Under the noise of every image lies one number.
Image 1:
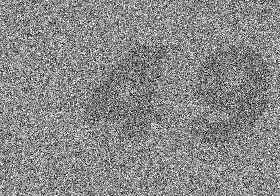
49
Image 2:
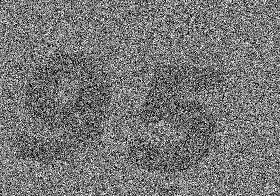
95
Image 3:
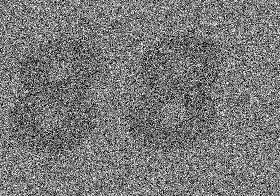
88
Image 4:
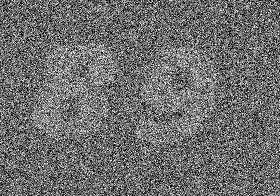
89
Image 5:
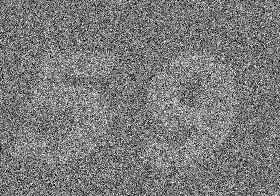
59
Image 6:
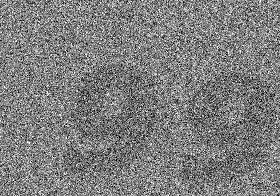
99
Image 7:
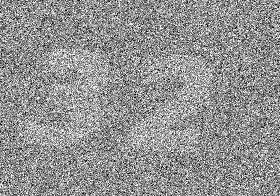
32
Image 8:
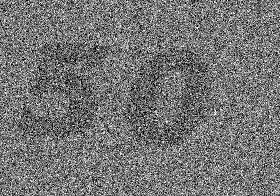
50
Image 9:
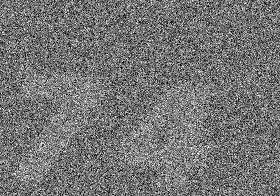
74
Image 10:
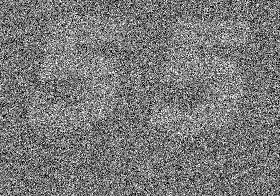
55
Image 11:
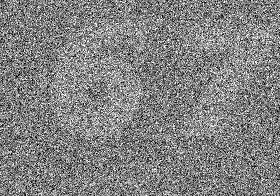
67
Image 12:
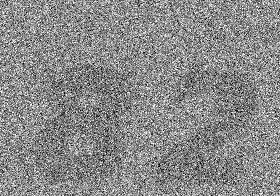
82
